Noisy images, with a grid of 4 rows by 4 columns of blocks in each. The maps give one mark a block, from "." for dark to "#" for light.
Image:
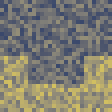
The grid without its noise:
....
....
#..#
####
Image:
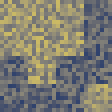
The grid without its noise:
###.
###.
.#..
...#
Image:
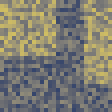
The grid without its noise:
##.#
##.#
...#
....
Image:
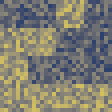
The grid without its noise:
..#.
##..
#...
####
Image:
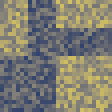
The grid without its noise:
#.##
#...
..##
..##
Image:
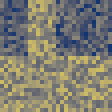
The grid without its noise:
.#..
.#..
####
####
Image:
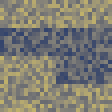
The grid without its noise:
####
....
##..
####
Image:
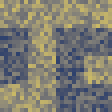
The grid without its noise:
####
.#..
.#.#
##..
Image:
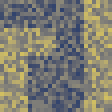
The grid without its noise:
...#
##.#
#..#
#..#
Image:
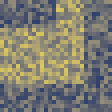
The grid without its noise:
..#.
###.
###.
....
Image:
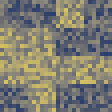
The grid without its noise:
..#.
##..
####
.#..
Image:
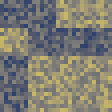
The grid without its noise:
..##
#...
.###
.###
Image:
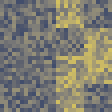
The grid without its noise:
..#.
...#
..##
..#.
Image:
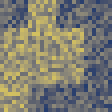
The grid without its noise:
.#..
###.
###.
#...
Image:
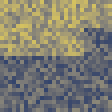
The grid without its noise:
####
###.
....
....
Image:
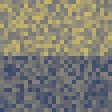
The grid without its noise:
####
####
....
....
